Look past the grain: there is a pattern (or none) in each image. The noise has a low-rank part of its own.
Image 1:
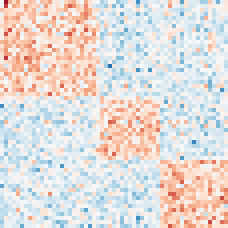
blocks along the diagonal
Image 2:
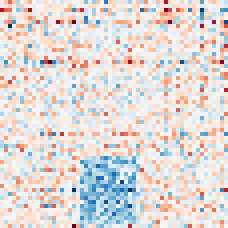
one block
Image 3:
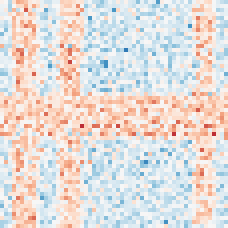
bands of rows crossing bands of columns
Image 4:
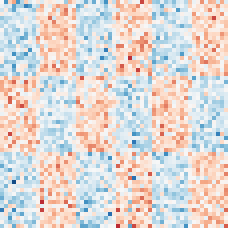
a checkerboard
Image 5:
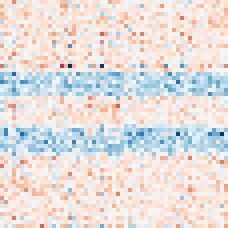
bands of rows
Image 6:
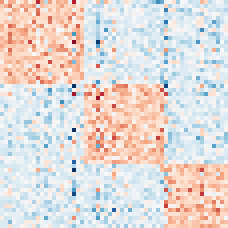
blocks along the diagonal
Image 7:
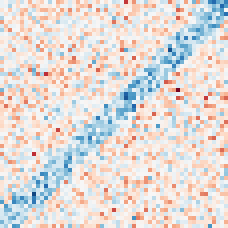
a diagonal band
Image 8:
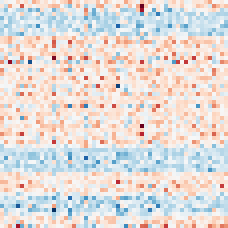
bands of rows
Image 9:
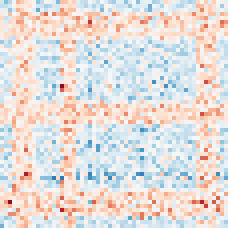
bands of rows crossing bands of columns
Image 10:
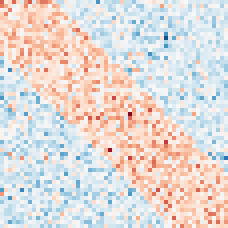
a diagonal band
